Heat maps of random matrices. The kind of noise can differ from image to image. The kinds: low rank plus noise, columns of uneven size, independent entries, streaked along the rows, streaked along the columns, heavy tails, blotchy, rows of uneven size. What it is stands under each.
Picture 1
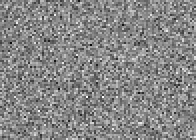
independent entries
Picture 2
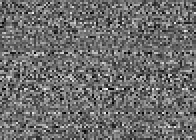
rows of uneven size
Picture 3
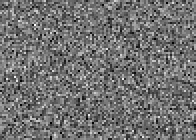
independent entries
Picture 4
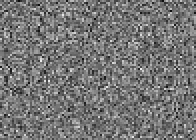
low rank plus noise
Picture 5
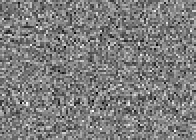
low rank plus noise
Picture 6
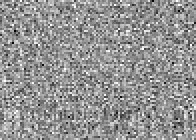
low rank plus noise
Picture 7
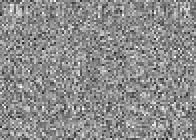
low rank plus noise
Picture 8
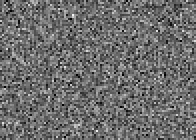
independent entries
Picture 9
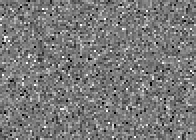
heavy tails
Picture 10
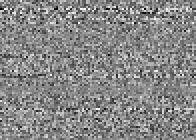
rows of uneven size
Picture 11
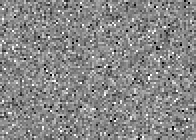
heavy tails
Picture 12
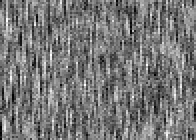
streaked along the columns
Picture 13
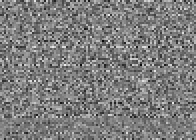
rows of uneven size
